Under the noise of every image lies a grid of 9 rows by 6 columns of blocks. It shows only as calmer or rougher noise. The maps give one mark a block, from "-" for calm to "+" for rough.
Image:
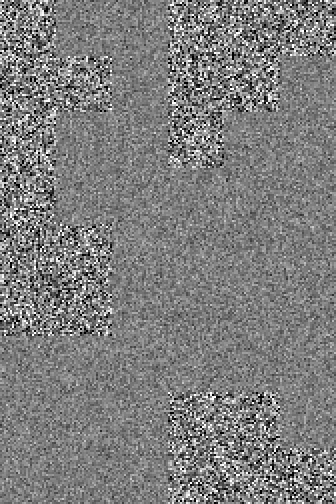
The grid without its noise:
+ - - + + +
+ + - + + -
+ - - + - -
+ - - - - -
+ + - - - -
+ + - - - -
- - - - - -
- - - + + -
- - - + + +
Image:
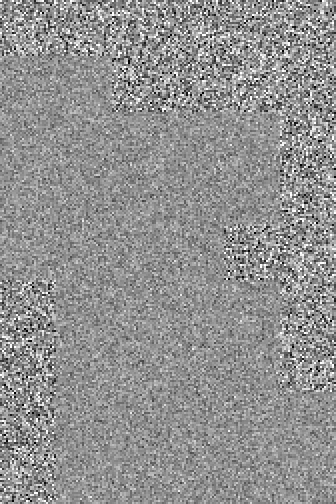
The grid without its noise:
+ + + + + +
- - + + + +
- - - - - +
- - - - - +
- - - - + +
+ - - - - +
+ - - - - +
+ - - - - -
+ - - - - -
